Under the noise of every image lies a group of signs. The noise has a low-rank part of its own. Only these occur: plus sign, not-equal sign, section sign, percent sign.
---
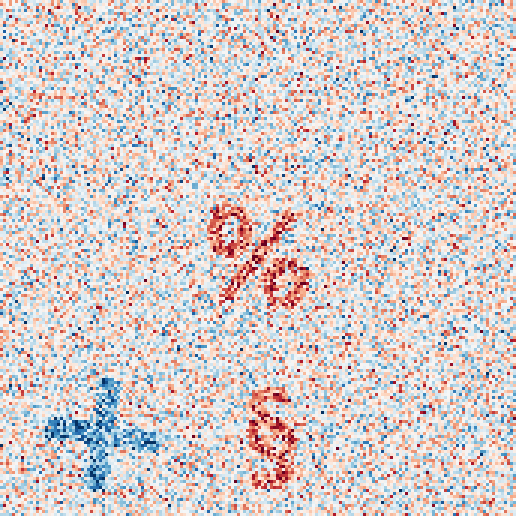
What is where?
centre: red percent sign; bottom left: blue plus sign; bottom middle: red section sign
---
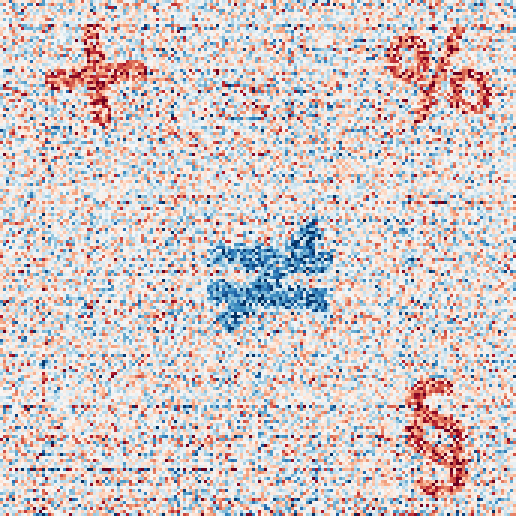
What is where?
top left: red plus sign; top right: red percent sign; centre: blue not-equal sign; bottom right: red section sign
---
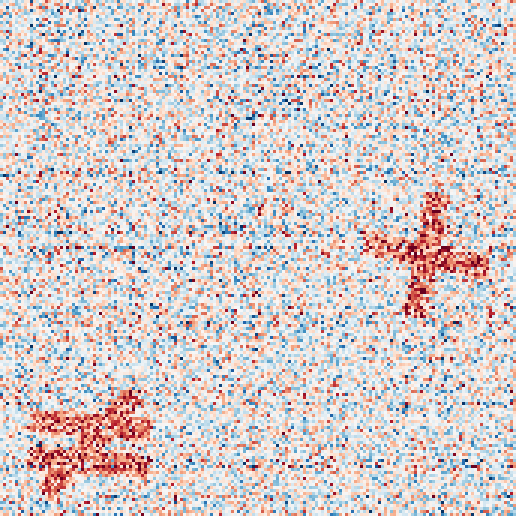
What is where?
middle right: red plus sign; bottom left: red not-equal sign
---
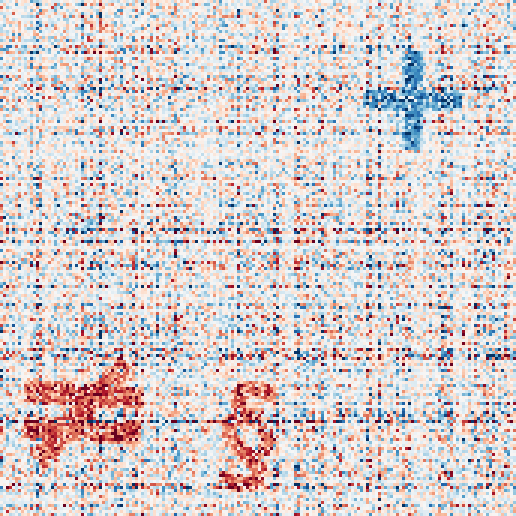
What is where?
top right: blue plus sign; bottom left: red not-equal sign; bottom middle: red section sign
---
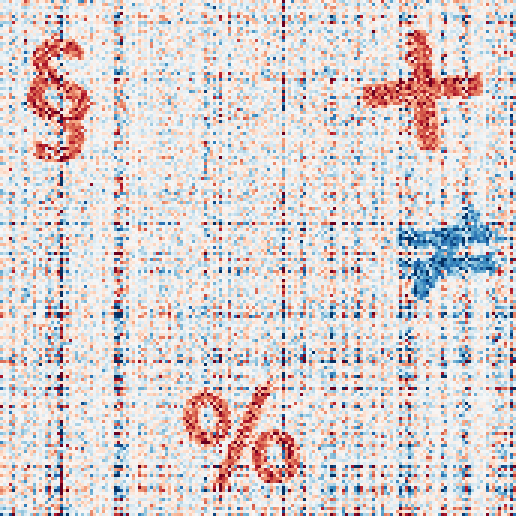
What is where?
top left: red section sign; top right: red plus sign; middle right: blue not-equal sign; bottom middle: red percent sign
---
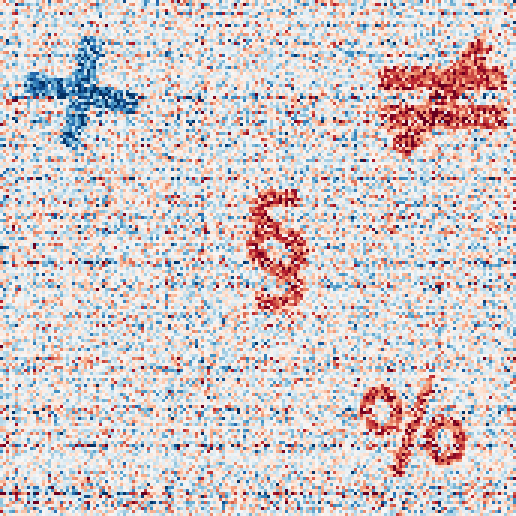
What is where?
top left: blue plus sign; top right: red not-equal sign; centre: red section sign; bottom right: red percent sign
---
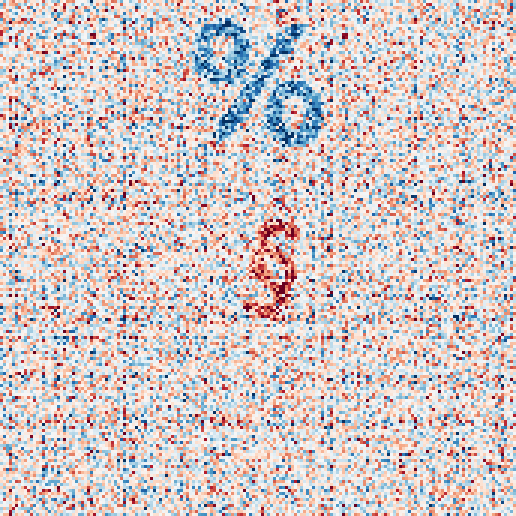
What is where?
top middle: blue percent sign; centre: red section sign
